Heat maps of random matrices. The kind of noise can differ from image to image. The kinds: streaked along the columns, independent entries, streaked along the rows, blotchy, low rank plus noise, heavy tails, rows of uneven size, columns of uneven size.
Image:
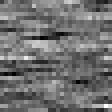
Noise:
streaked along the rows
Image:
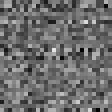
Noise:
rows of uneven size
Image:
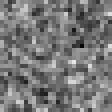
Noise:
blotchy
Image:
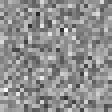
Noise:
independent entries
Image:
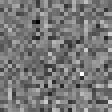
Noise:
low rank plus noise
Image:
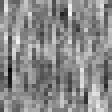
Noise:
streaked along the columns
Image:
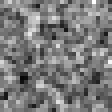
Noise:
blotchy
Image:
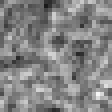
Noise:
blotchy
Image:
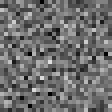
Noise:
independent entries
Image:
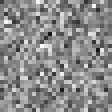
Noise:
independent entries
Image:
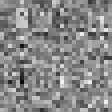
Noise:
low rank plus noise
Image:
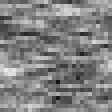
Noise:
streaked along the rows
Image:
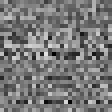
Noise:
rows of uneven size
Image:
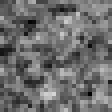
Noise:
blotchy
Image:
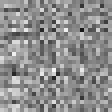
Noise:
low rank plus noise
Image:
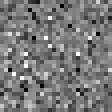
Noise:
heavy tails
